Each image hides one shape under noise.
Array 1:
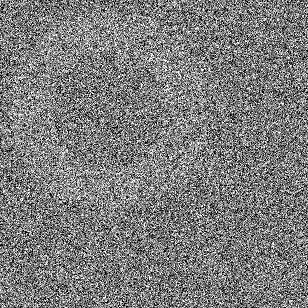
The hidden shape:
ring
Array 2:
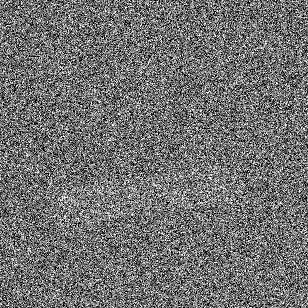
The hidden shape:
bar
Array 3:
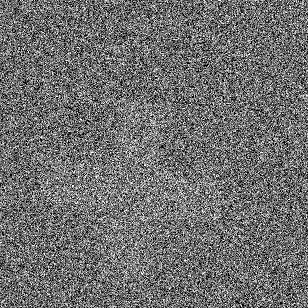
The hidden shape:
cross
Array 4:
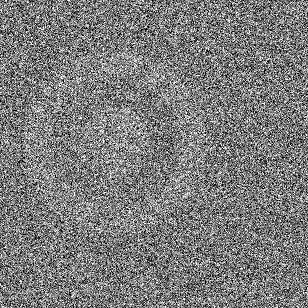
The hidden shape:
bullseye
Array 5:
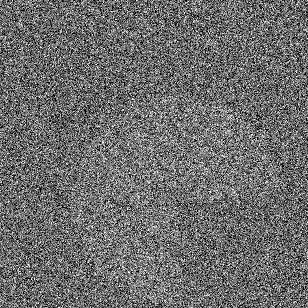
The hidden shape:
disc with a wedge cut out
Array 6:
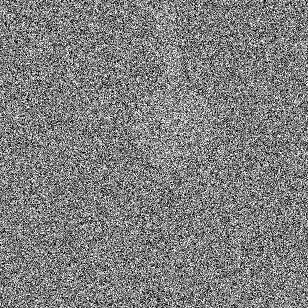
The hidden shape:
lollipop
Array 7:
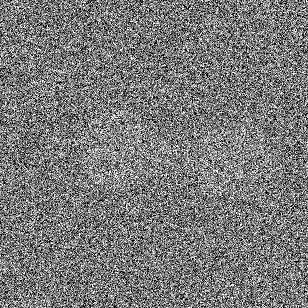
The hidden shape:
dumbbell
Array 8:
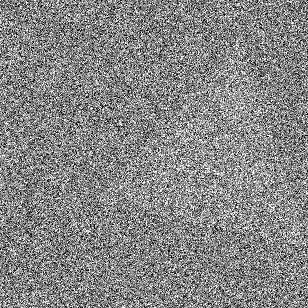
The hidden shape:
triangle
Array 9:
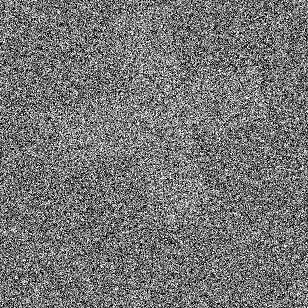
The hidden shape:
cross
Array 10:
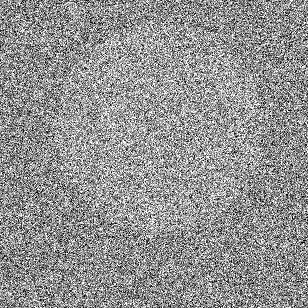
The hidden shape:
disc
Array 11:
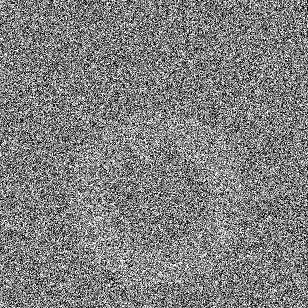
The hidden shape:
ring
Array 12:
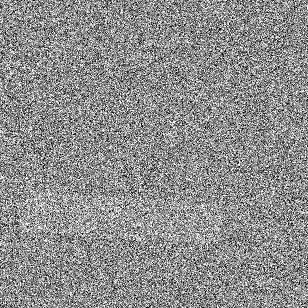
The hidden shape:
bar
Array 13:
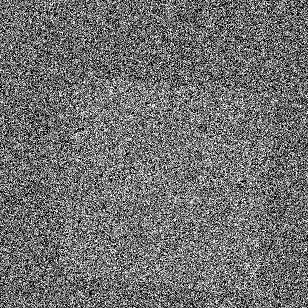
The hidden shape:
square
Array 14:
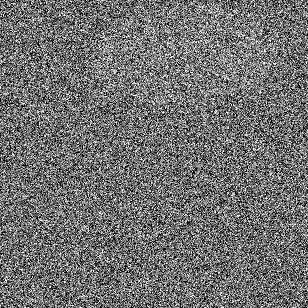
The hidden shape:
ellipse
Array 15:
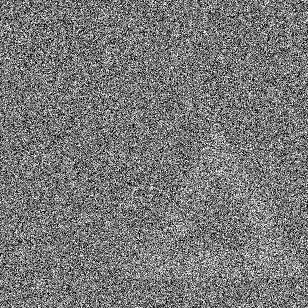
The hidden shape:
triangle frame
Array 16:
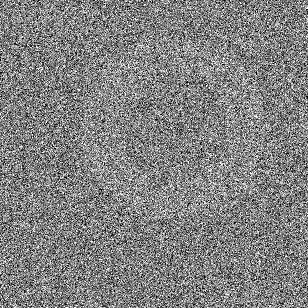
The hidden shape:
ring
